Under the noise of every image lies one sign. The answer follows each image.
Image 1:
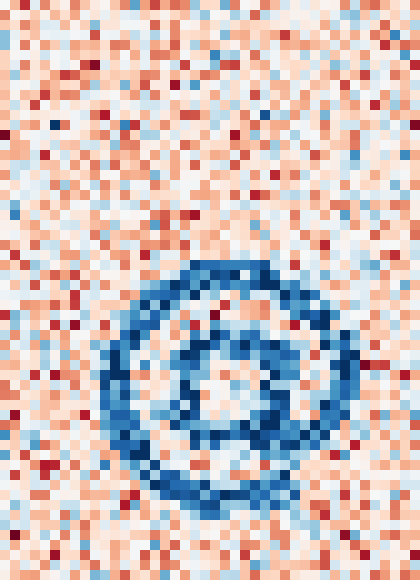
at sign
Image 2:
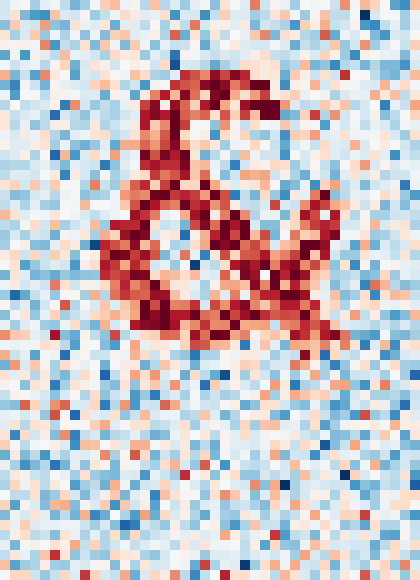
ampersand
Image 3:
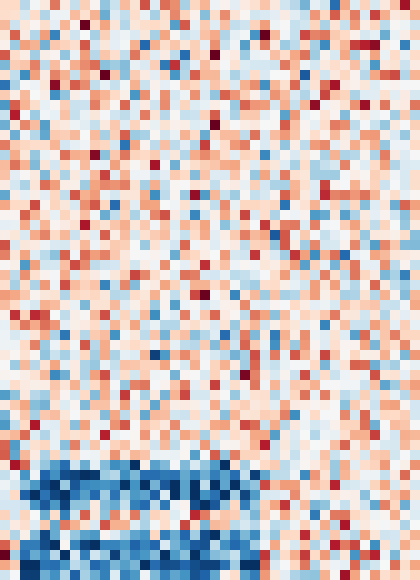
equals sign
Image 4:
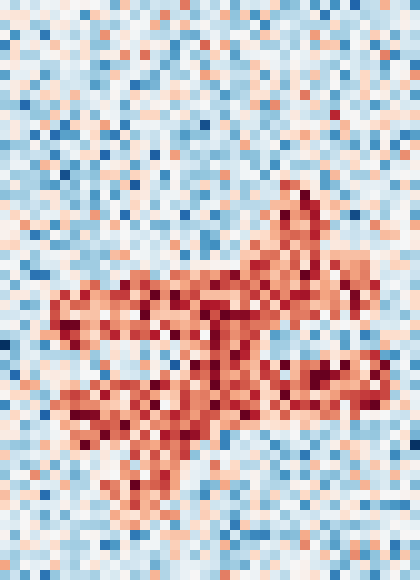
not-equal sign
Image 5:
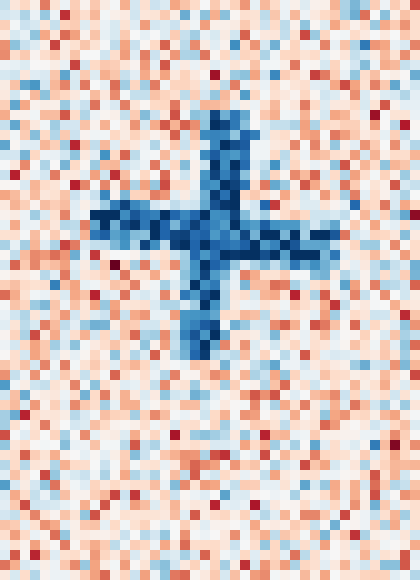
plus sign
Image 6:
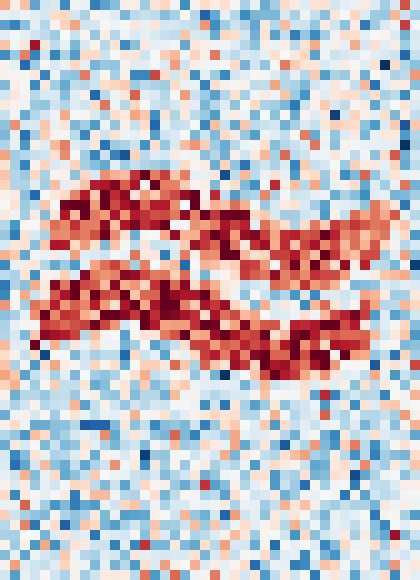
approximately sign
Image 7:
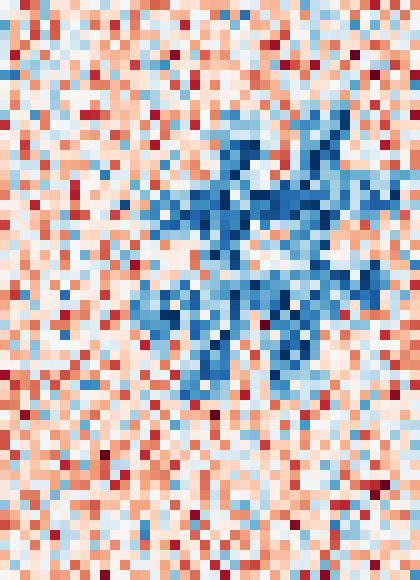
hash sign
